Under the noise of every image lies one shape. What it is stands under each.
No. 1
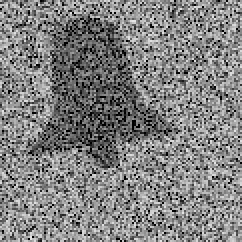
bell
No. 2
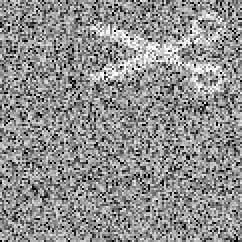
pair of scissors
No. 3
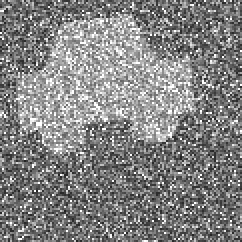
car
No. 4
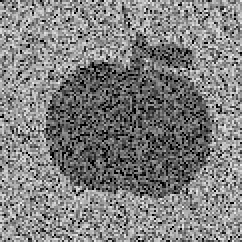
apple
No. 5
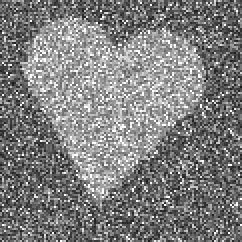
heart
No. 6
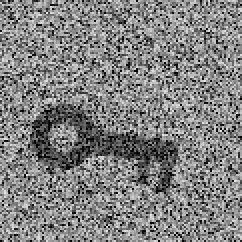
key
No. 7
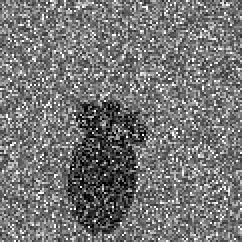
footprint
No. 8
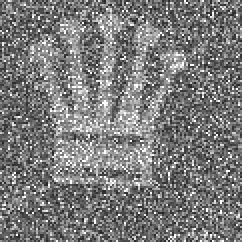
chess queen
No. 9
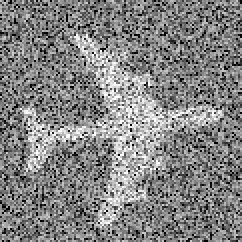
airplane
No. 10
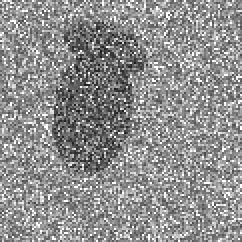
footprint
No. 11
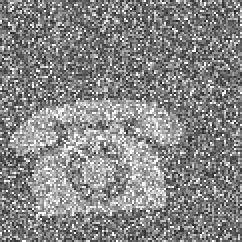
telephone
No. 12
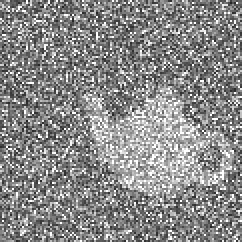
teapot
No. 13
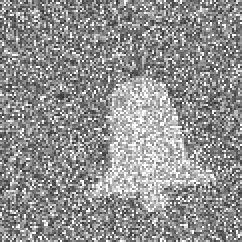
bell
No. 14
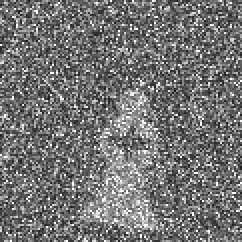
chess bishop
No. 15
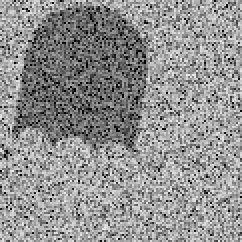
ghost
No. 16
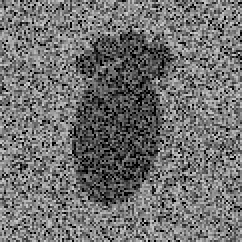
footprint
